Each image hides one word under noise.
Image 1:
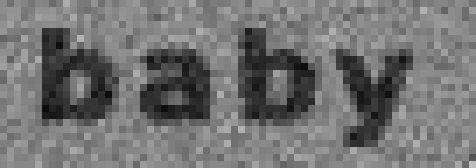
baby
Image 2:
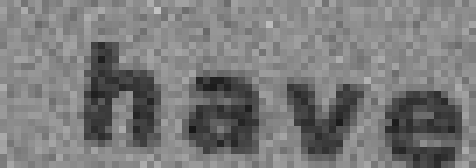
have
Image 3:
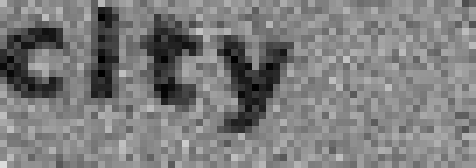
city
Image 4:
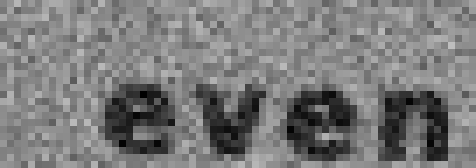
even
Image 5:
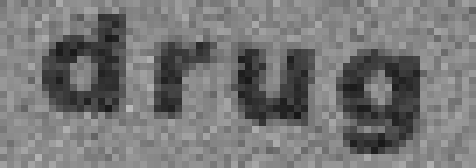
drug
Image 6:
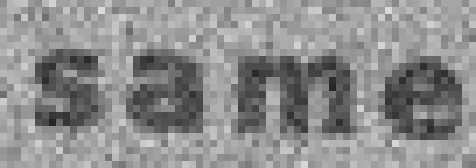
same
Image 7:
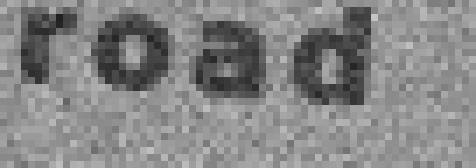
road
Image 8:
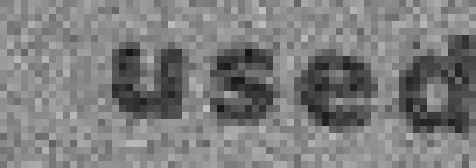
used
